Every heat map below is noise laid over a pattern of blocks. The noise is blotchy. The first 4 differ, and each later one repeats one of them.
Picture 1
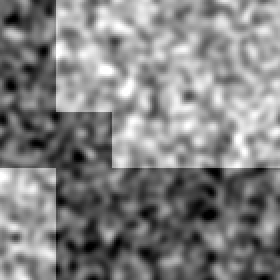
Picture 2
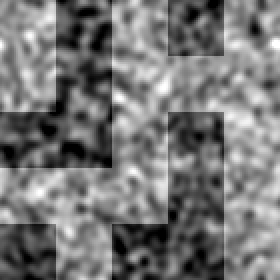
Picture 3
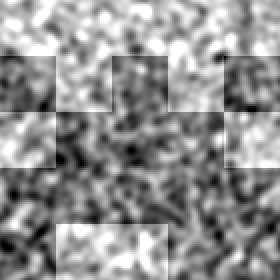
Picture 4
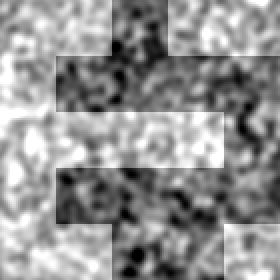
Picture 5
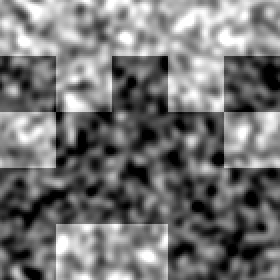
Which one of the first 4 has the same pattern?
3
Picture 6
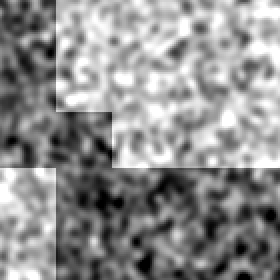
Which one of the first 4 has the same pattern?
1
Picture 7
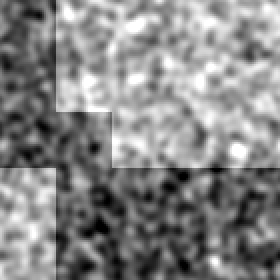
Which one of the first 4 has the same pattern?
1
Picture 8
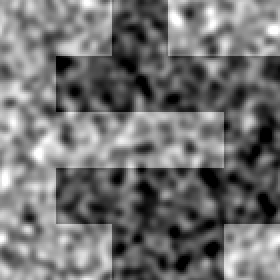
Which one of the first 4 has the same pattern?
4
